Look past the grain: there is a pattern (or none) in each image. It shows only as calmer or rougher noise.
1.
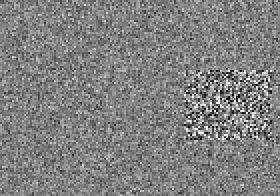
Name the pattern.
one block
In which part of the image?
middle right
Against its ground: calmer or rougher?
rougher
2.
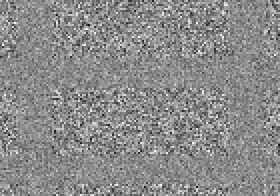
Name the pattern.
bands of rows crossing bands of columns
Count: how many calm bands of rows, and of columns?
2 and 2
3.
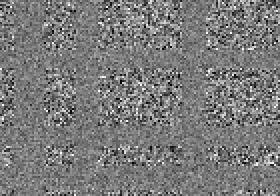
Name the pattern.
bands of rows crossing bands of columns
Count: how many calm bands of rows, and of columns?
3 and 3
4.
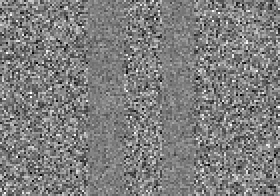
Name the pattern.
bands of columns
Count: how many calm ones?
2
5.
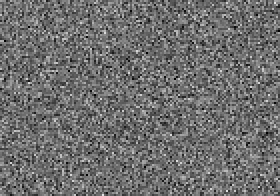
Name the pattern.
only noise
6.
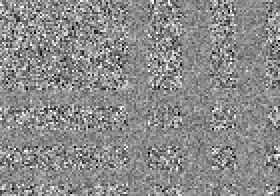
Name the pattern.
bands of rows crossing bands of columns
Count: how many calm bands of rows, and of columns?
3 and 3
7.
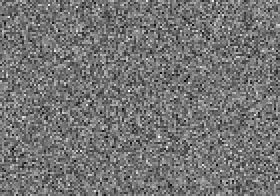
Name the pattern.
only noise
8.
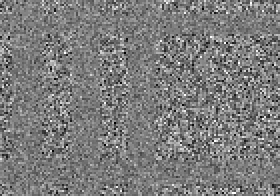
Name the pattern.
bands of rows crossing bands of columns
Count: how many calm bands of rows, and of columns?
2 and 3
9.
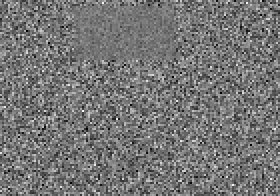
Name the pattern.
one block
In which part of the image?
top middle
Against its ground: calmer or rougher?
calmer
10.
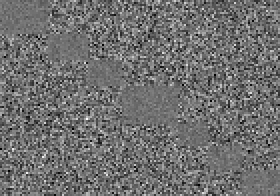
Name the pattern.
blocks along the diagonal
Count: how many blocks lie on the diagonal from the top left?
7
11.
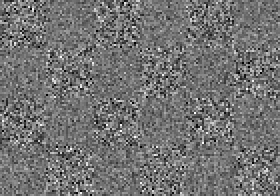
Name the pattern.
a checkerboard
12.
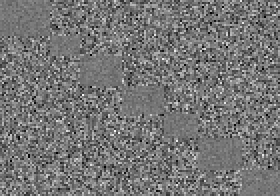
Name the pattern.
blocks along the diagonal
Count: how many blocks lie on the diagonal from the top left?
7
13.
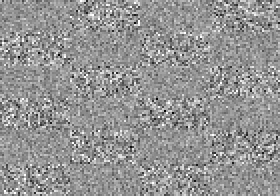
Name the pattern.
a checkerboard
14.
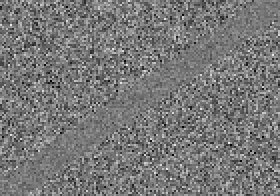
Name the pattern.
a diagonal band
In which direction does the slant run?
bottom left to top right
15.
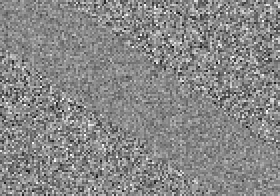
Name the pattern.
a diagonal band
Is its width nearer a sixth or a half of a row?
a half
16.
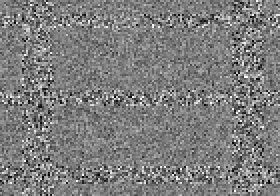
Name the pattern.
bands of rows crossing bands of columns
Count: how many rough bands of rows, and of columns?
3 and 2
